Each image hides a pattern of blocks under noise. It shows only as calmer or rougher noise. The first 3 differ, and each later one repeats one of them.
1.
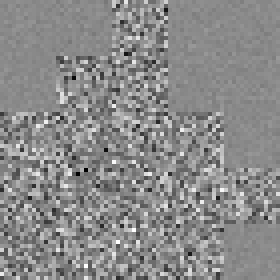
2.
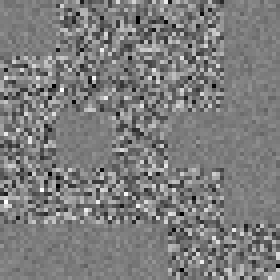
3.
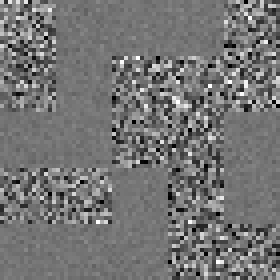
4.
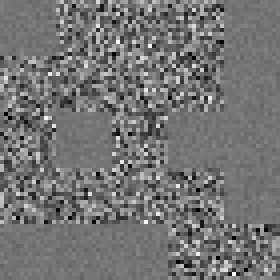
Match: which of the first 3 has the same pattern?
2
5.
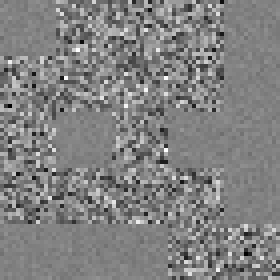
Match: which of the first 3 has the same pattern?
2
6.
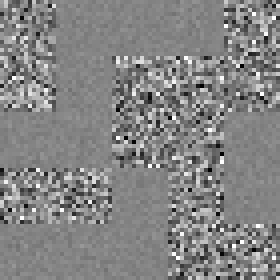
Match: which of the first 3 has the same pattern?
3
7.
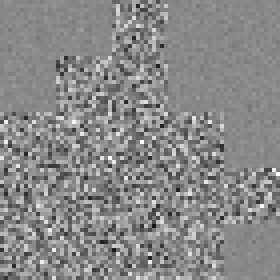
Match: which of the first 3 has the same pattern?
1
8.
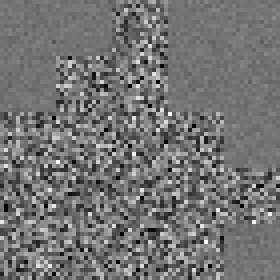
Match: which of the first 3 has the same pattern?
1
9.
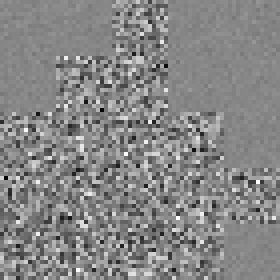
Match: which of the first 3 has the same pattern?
1
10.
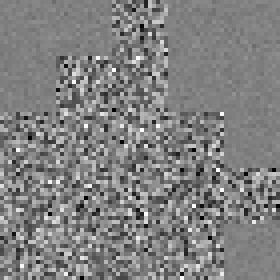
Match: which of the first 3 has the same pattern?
1
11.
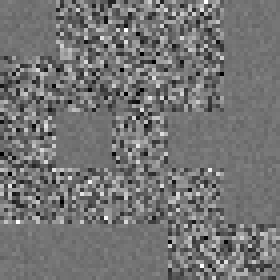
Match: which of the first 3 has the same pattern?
2
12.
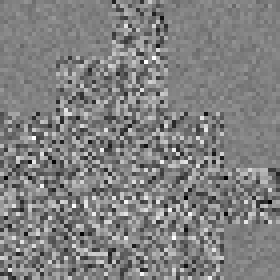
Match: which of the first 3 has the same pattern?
1
